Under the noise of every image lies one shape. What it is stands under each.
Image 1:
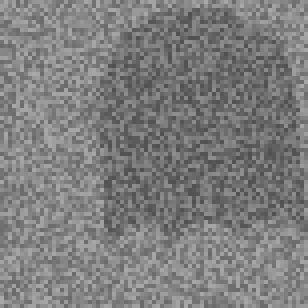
ghost
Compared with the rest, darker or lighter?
darker
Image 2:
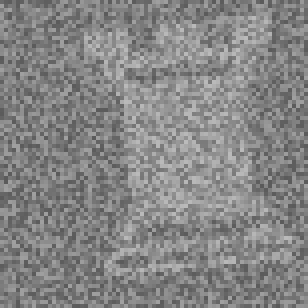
chess rook
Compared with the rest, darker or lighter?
lighter
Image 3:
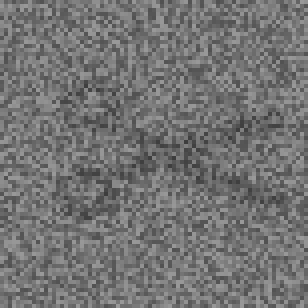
pair of scissors
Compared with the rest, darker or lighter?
darker
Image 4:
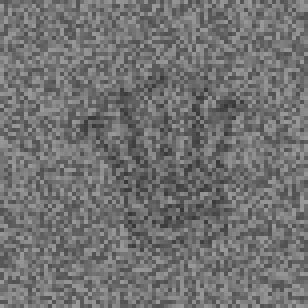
chess queen
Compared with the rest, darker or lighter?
darker
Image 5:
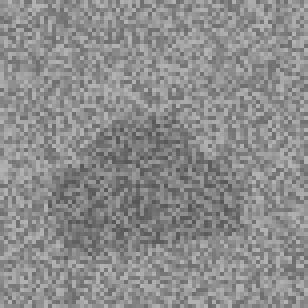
cloud
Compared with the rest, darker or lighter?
darker
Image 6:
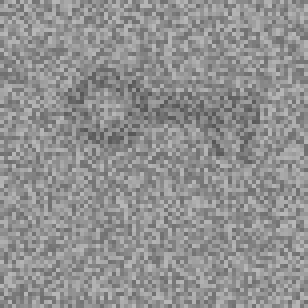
key
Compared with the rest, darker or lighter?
darker
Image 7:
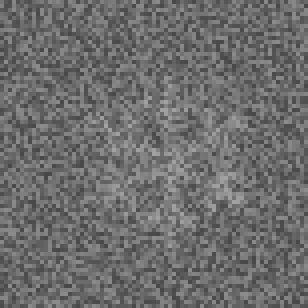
snowflake
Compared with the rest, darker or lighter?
lighter
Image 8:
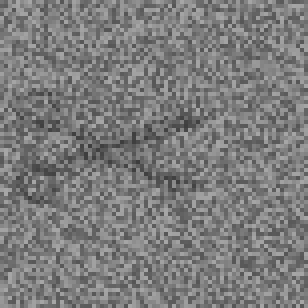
pair of scissors
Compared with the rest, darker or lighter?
darker
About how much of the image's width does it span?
two thirds
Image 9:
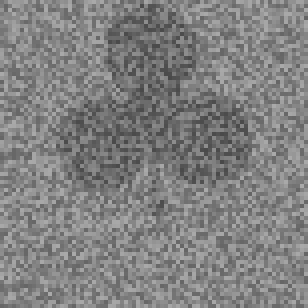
club
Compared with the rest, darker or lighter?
darker
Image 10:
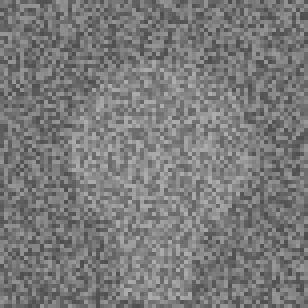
light bulb
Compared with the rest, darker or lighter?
lighter
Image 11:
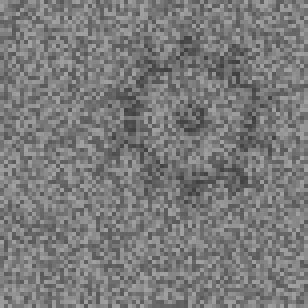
gear
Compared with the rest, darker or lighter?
darker
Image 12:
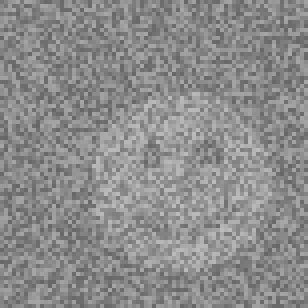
smiling face
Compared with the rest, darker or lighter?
lighter
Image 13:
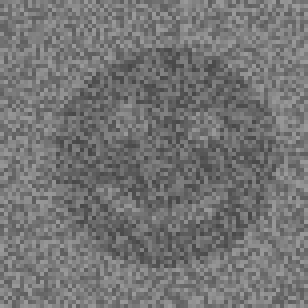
smiling face
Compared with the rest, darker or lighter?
darker
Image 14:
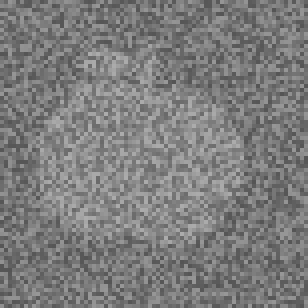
apple
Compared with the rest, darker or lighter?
lighter
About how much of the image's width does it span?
two thirds
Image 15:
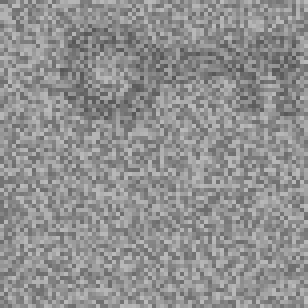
key
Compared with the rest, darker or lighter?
darker
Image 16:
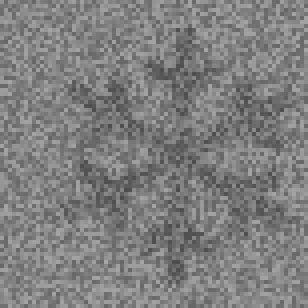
snowflake
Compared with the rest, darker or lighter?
darker
